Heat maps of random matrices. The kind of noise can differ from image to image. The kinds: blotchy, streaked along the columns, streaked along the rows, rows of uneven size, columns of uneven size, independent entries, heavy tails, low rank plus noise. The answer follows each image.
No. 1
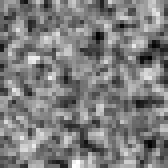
blotchy
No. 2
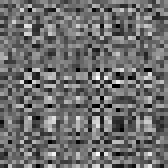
low rank plus noise
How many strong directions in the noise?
one
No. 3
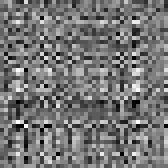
low rank plus noise
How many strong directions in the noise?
two
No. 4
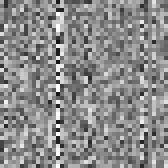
columns of uneven size
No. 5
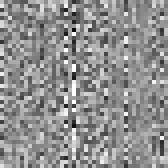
columns of uneven size
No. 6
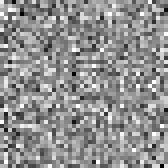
low rank plus noise
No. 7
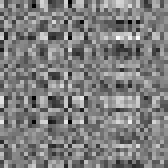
low rank plus noise
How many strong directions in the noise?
one
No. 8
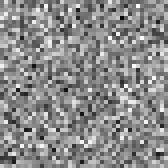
independent entries
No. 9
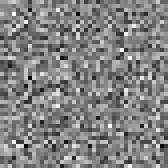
low rank plus noise
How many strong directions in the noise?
three or four
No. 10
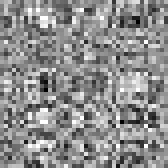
low rank plus noise
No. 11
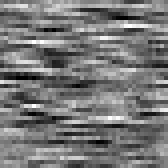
streaked along the rows
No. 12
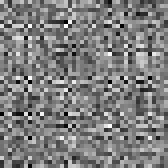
low rank plus noise
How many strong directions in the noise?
two
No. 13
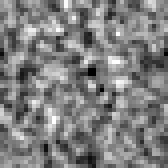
blotchy
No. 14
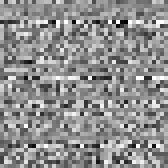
rows of uneven size
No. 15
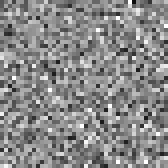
independent entries
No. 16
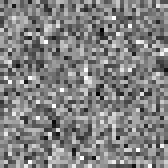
independent entries
